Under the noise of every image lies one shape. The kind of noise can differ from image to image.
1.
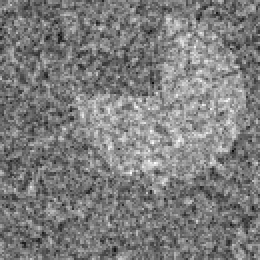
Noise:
blotchy
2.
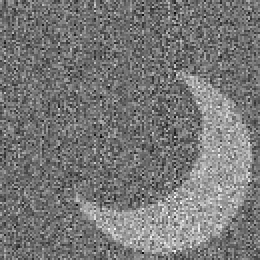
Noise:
columns of uneven size
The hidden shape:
crescent
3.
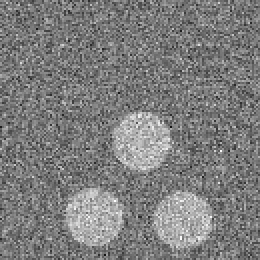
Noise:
low rank plus noise
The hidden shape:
three dots
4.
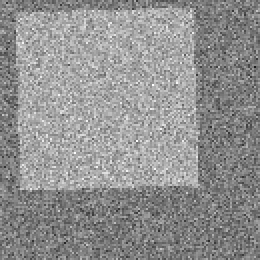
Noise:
independent entries
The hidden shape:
square
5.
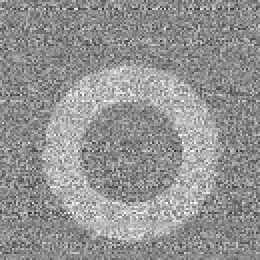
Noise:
rows of uneven size
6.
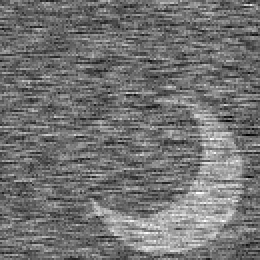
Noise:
streaked along the rows
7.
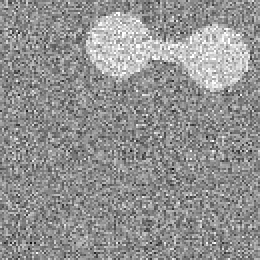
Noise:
low rank plus noise
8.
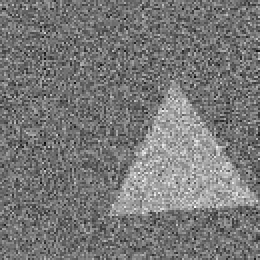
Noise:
low rank plus noise
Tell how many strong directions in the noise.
five to eight
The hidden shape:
triangle
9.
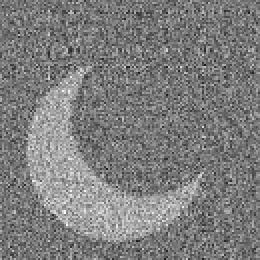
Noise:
low rank plus noise
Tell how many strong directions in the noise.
three or four
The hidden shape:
crescent
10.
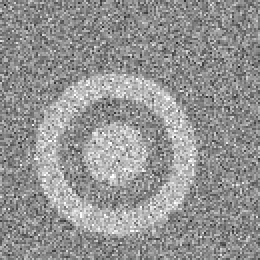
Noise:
independent entries
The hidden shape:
bullseye
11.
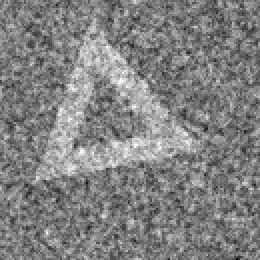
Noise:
blotchy
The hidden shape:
triangle frame
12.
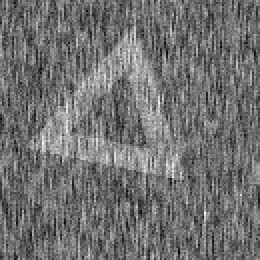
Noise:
streaked along the columns
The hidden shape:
triangle frame
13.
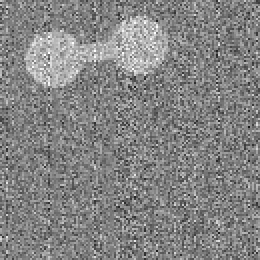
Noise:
columns of uneven size
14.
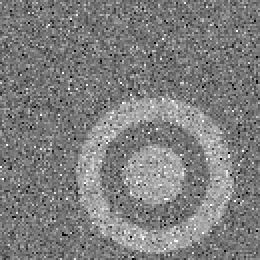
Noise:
heavy tails
